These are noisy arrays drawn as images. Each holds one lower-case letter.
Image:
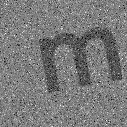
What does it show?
dark m
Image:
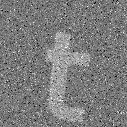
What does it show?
light t
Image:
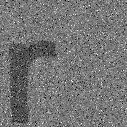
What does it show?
dark r
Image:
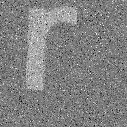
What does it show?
light r
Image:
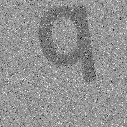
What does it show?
dark q
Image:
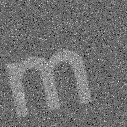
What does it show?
light m
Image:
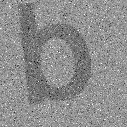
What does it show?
dark b
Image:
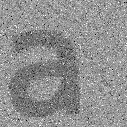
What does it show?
dark a
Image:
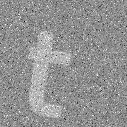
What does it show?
light t
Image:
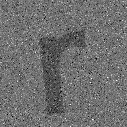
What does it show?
dark r
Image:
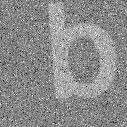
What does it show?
light b
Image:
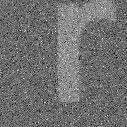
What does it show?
light r
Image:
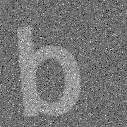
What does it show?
light b
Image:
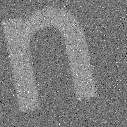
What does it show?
light n
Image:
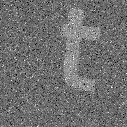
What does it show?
light t
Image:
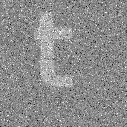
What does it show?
light t
